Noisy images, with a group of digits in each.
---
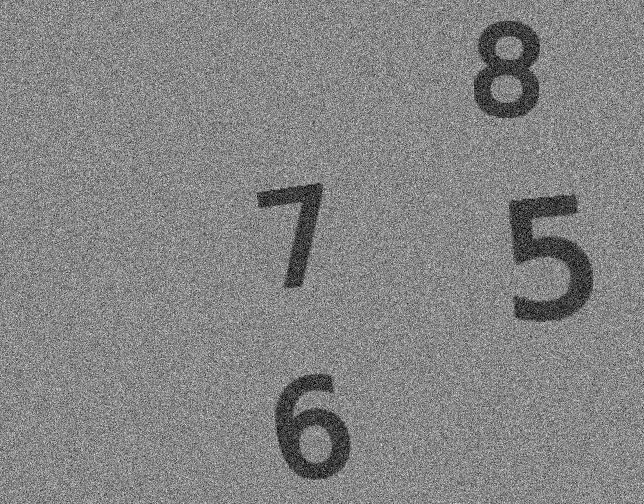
top right: 8; centre: 7; middle right: 5; bottom middle: 6
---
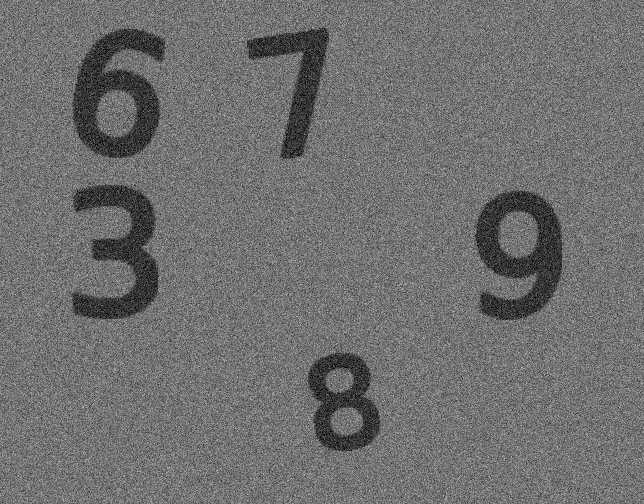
top left: 6; top middle: 7; middle left: 3; middle right: 9; bottom middle: 8
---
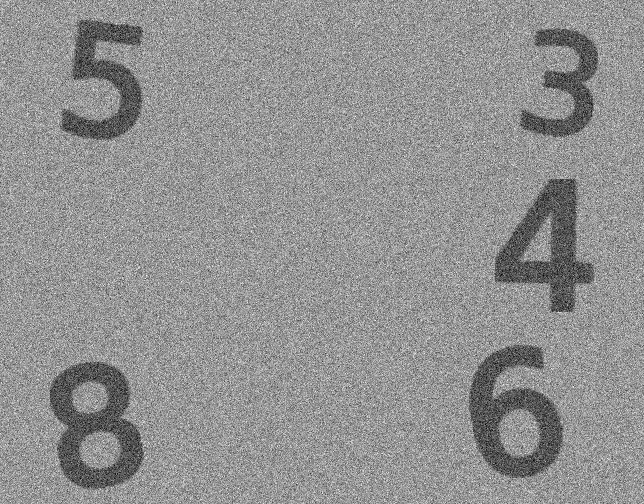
top left: 5; top right: 3; middle right: 4; bottom left: 8; bottom right: 6
